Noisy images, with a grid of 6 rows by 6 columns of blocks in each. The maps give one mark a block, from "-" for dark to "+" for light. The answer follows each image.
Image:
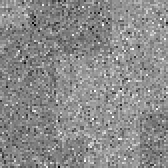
+ - - - + +
- - - - + +
- - + + + +
- - + + + +
- - + + + -
- - - + + -
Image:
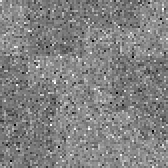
+ - - - - +
+ - - + + +
- + + + - -
- - + + - -
- - + + + -
- - + + + +
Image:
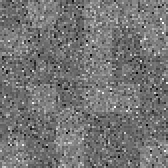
- + - + + +
+ - - + - +
- - - + - -
- + - + + -
- - + - - -
+ - + - - +
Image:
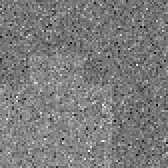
- - - - - -
- - - - - -
- + + - - -
+ + + + - -
+ + + + - -
+ + + + - -
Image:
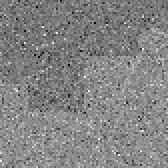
- - - - - -
- - - - - +
- - - + + +
+ - - + + +
+ + + + + +
+ + + + + +
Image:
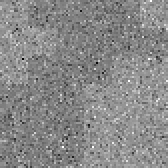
+ - - - - +
+ + - - - -
+ - - - + +
- - - + + +
- - - + + +
- - - + + +
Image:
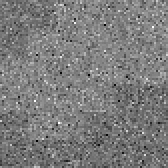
- - + + + +
- + + + + +
+ + + + + +
+ + + + - -
- + + - - -
- - - - - -
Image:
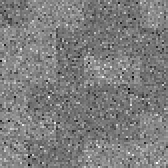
- + + - - +
+ + - - - -
+ + - + + -
+ - - - - -
+ + - - - +
+ - - + + +
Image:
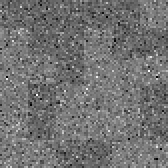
- - - - - +
+ - - + - -
+ + - + + +
+ - + + + -
+ - + + + -
+ + - - + +
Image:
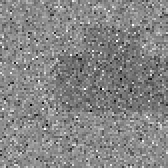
+ + + + + +
+ + + - - +
+ + - - - -
+ + - - - -
+ + + + + +
+ + + + + +
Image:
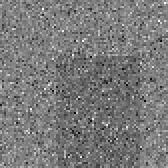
+ + + + + +
+ + + + + +
+ + - - - +
+ + - - - +
+ + - - - +
+ + - - - +
